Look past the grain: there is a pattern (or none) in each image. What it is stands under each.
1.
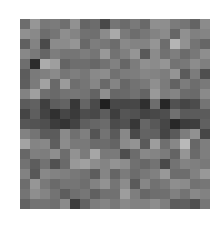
one horizontal stripe
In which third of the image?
middle
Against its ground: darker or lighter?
darker
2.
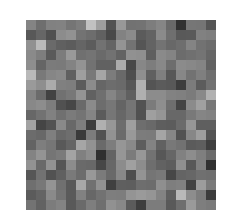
only noise
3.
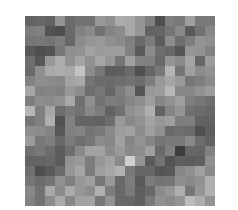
diagonal stripes
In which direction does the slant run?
bottom left to top right
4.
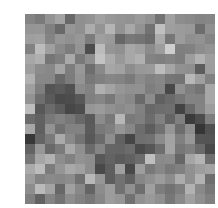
a wavy band
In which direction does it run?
left to right
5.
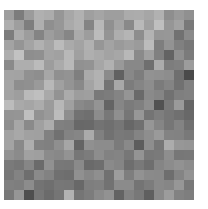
a sharp edge
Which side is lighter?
top left
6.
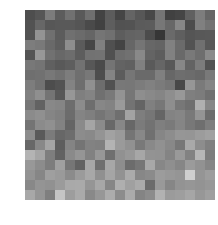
a smooth slope
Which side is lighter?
bottom
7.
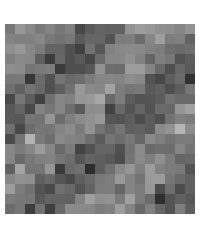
diagonal stripes
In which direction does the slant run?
bottom left to top right
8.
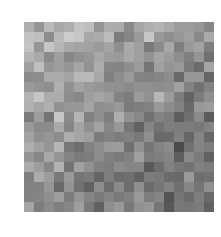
a smooth slope
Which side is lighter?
top left
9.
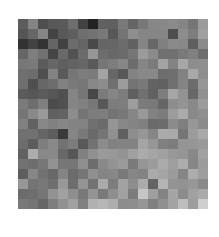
a smooth slope
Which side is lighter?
bottom right
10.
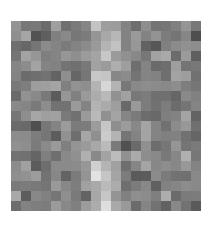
one vertical stripe
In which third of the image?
middle
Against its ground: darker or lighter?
lighter
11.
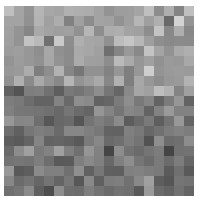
a sharp edge
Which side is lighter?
top
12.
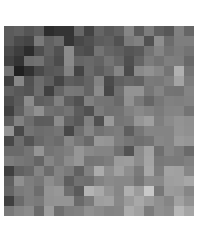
a smooth slope
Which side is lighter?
bottom right
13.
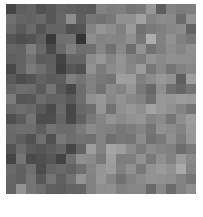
a sharp edge
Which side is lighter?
right
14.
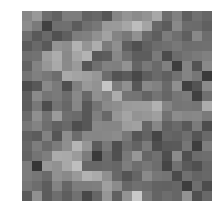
a wavy band
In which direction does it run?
top to bottom
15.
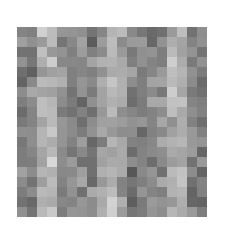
vertical stripes
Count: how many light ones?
3
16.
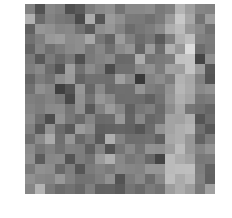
one vertical stripe
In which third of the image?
right
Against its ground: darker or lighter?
lighter
